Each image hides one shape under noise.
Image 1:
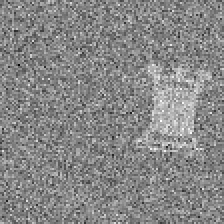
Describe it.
light chess rook, middle right
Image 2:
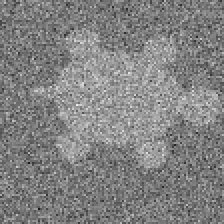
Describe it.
light turtle
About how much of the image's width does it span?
nearly all
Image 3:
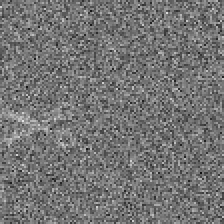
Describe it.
light pair of scissors, middle left
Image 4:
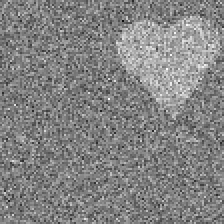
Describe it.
light heart
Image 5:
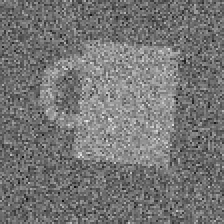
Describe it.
light cup
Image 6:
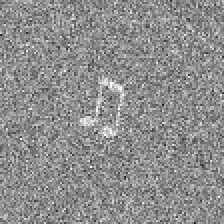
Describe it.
light pair of musical notes, centre
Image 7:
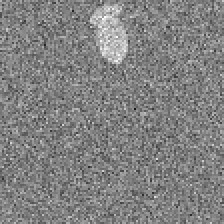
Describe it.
light footprint, top middle
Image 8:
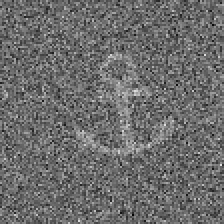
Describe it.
light anchor
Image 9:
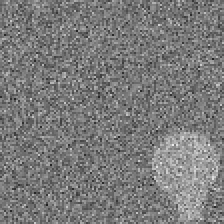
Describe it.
light light bulb, bottom right
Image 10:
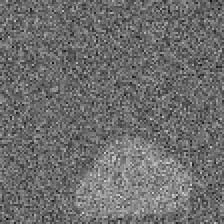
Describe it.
light cloud
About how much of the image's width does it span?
half
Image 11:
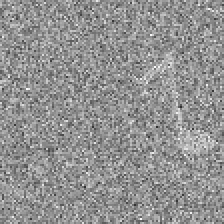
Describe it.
light musical note
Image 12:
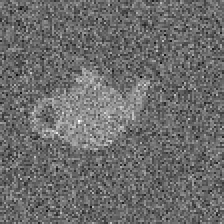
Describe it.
light teapot
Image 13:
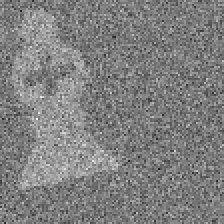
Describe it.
light chess bishop
